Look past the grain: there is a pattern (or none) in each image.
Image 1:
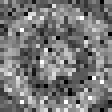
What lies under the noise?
rings round one point
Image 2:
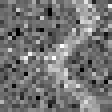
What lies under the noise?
a wavy band
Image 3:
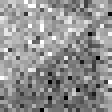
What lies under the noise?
spokes from one point
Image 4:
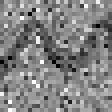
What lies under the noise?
a wavy band
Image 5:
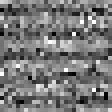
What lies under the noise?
horizontal stripes
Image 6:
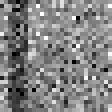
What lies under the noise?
one vertical stripe
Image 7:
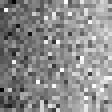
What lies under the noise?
a smooth slope
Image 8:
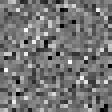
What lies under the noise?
only noise
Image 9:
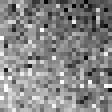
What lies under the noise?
a smooth slope
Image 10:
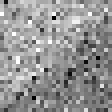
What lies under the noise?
a sharp edge
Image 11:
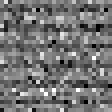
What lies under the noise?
horizontal stripes
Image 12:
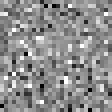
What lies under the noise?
only noise
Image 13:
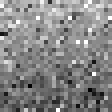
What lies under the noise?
a smooth slope
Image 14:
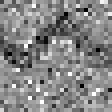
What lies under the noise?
a wavy band
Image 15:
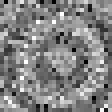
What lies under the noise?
rings round one point
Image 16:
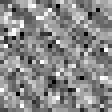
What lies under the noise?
diagonal stripes
